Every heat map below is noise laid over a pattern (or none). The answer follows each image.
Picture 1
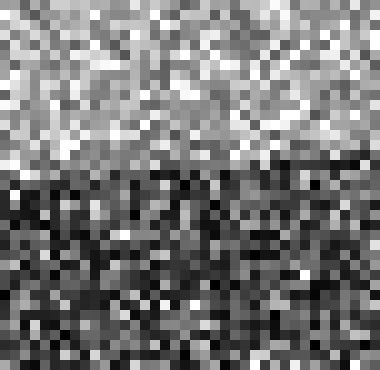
a sharp edge
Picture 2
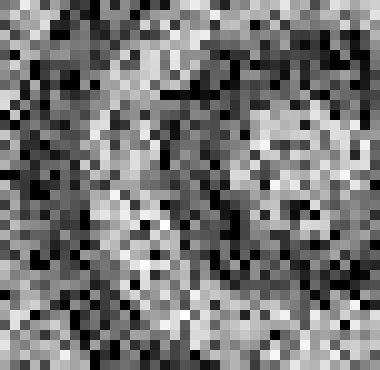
rings round one point
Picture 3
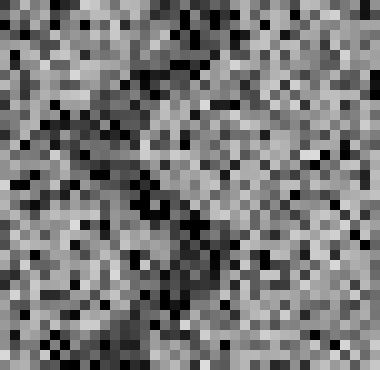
a wavy band
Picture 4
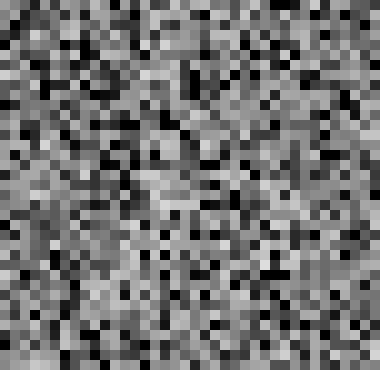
only noise
